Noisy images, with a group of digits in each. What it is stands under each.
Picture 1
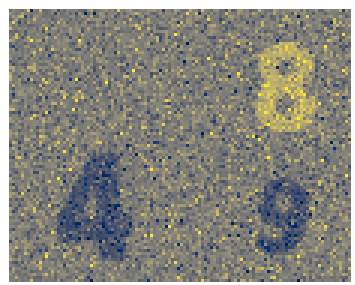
top right: light 8; bottom left: dark 4; bottom right: dark 9
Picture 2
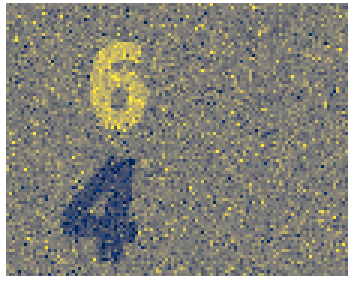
top left: light 6; bottom left: dark 4
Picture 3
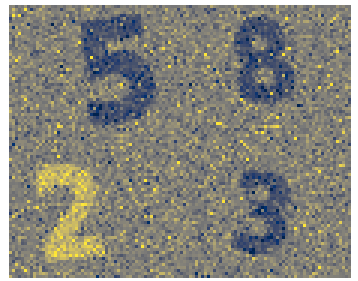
top left: dark 5; top right: dark 8; bottom left: light 2; bottom right: dark 3
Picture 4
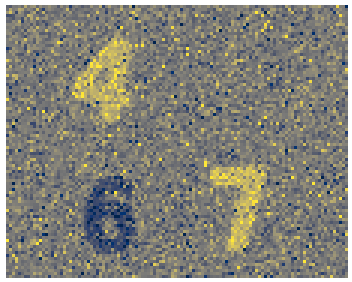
top left: light 4; bottom left: dark 6; bottom right: light 7
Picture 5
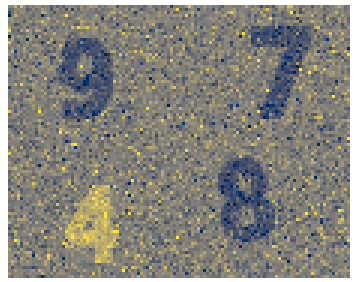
top left: dark 9; top right: dark 7; bottom left: light 4; bottom right: dark 8
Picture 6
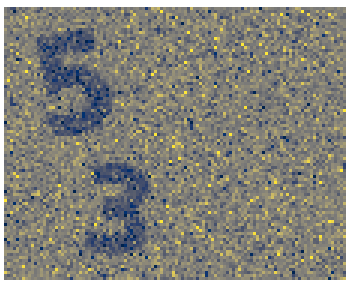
top left: dark 5; bottom left: dark 3
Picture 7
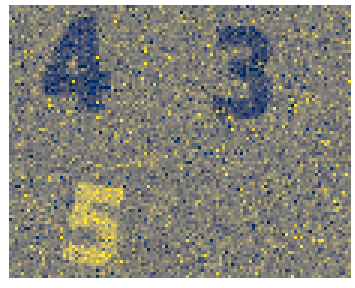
top left: dark 4; top right: dark 3; bottom left: light 5
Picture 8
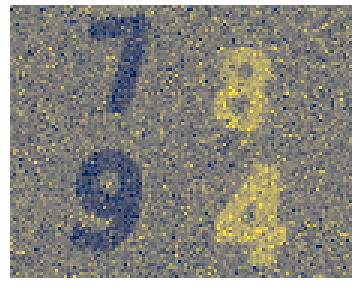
top left: dark 7; top right: light 8; bottom left: dark 9; bottom right: light 4
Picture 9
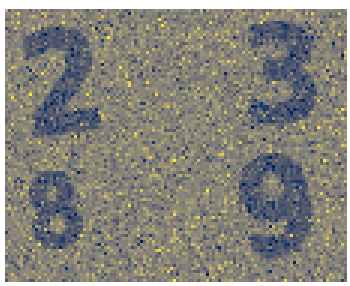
top left: dark 2; top right: dark 3; bottom left: dark 8; bottom right: dark 9
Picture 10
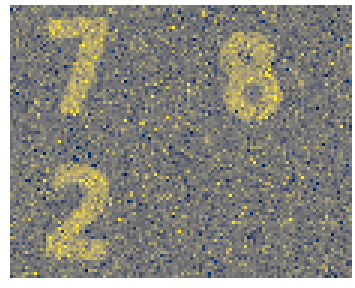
top left: light 7; top right: light 8; bottom left: light 2
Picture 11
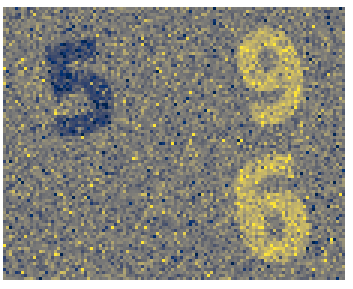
top left: dark 5; top right: light 9; bottom right: light 6
